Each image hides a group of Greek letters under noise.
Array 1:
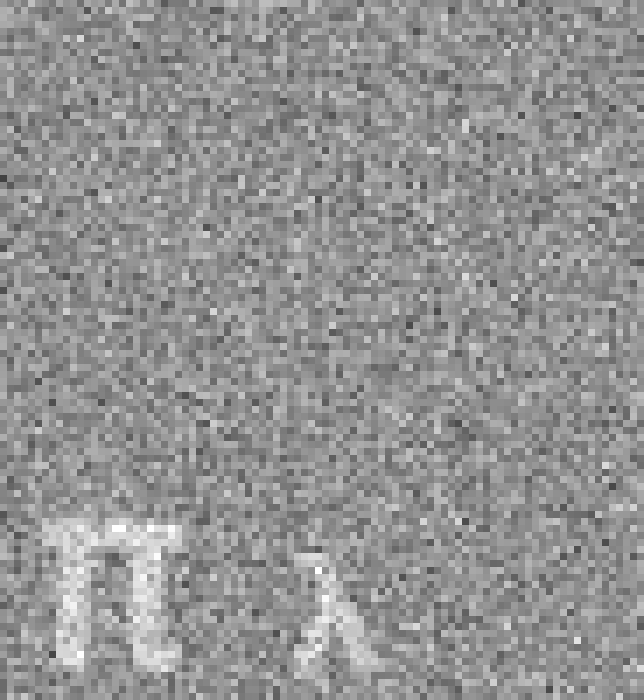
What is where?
bottom left: pi; bottom middle: lambda
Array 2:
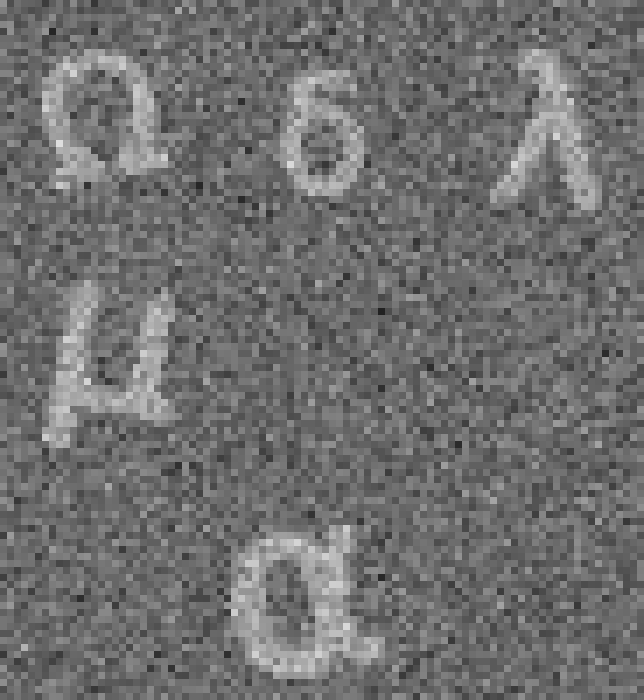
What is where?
top left: omega; top middle: delta; top right: lambda; middle left: mu; bottom middle: alpha
